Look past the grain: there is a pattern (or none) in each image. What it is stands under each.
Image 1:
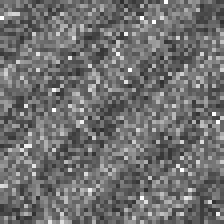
diagonal stripes
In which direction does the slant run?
bottom left to top right
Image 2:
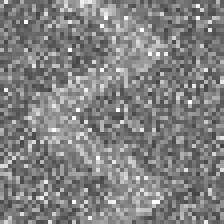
a wavy band
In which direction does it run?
top to bottom
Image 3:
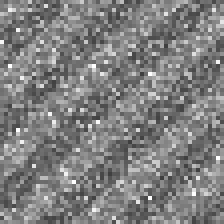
diagonal stripes
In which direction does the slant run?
bottom left to top right
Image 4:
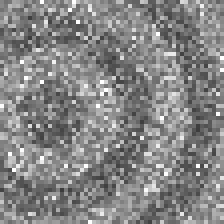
rings round one point
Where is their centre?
middle left
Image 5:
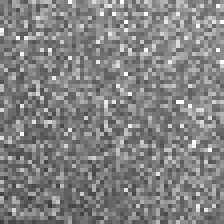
a smooth slope
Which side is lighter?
top right
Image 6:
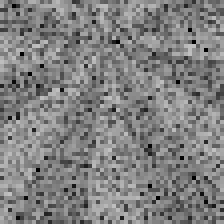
spokes from one point
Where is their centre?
top middle
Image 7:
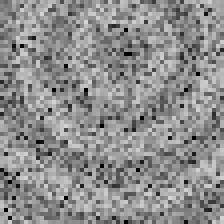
rings round one point
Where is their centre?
top middle
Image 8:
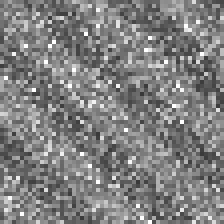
diagonal stripes
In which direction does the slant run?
top left to bottom right
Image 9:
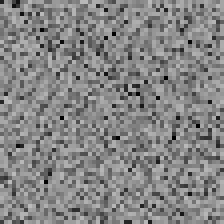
only noise
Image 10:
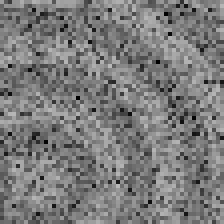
rings round one point
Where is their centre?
bottom left
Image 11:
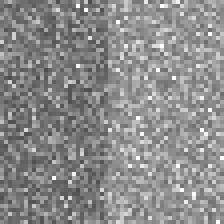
a sharp edge
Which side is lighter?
right
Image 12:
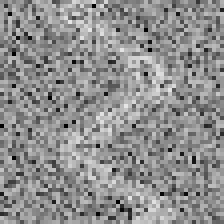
a wavy band
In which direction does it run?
top to bottom
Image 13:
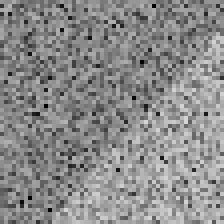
a sharp edge
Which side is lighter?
bottom right
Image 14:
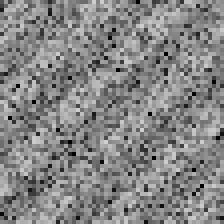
diagonal stripes
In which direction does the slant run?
bottom left to top right
